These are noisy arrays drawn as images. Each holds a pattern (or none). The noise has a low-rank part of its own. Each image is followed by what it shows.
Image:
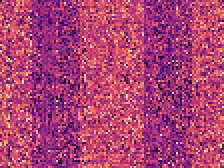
vertical stripes
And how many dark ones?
2
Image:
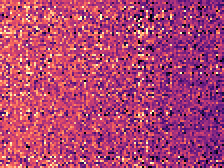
a smooth slope
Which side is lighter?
left
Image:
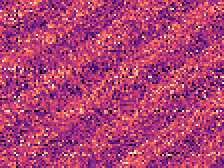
diagonal stripes
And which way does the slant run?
bottom left to top right
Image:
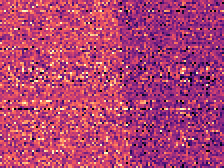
a sharp edge
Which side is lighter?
left
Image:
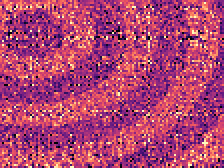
rings round one point
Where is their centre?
top left
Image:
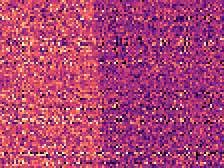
a sharp edge
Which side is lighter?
left
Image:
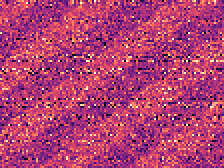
diagonal stripes
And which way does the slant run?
bottom left to top right
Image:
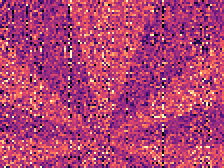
spokes from one point
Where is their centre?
bottom middle
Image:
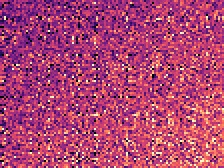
a smooth slope
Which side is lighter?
bottom right
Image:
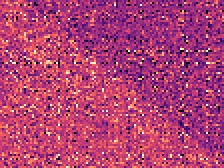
a sharp edge
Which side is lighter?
bottom left
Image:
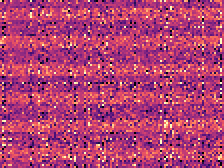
horizontal stripes
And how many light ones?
6
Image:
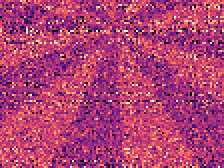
spokes from one point
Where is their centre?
top middle
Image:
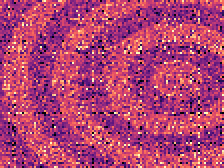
rings round one point
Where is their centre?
middle right
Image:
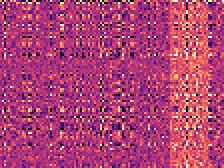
one vertical stripe
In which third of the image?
right
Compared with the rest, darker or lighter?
lighter
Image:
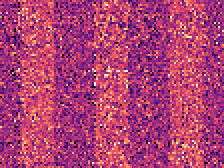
vertical stripes
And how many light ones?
3
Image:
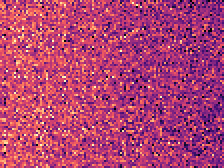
a smooth slope
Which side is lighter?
left
